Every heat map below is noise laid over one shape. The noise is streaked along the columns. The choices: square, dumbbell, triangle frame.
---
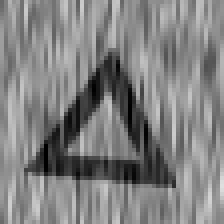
triangle frame
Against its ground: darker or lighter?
darker
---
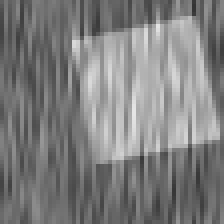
square
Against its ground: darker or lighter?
lighter
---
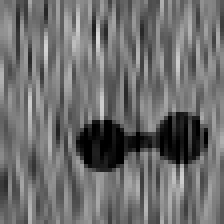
dumbbell
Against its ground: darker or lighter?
darker
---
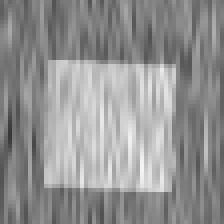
square
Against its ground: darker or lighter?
lighter
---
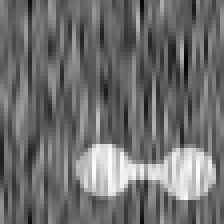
dumbbell
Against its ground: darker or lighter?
lighter
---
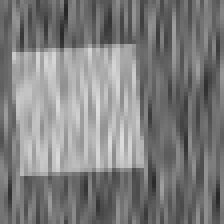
square
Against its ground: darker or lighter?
lighter
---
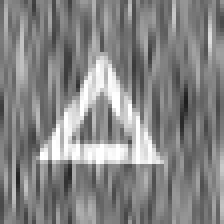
triangle frame
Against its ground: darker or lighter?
lighter
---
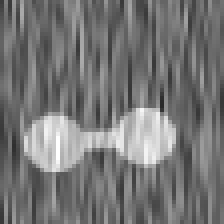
dumbbell
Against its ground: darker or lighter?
lighter
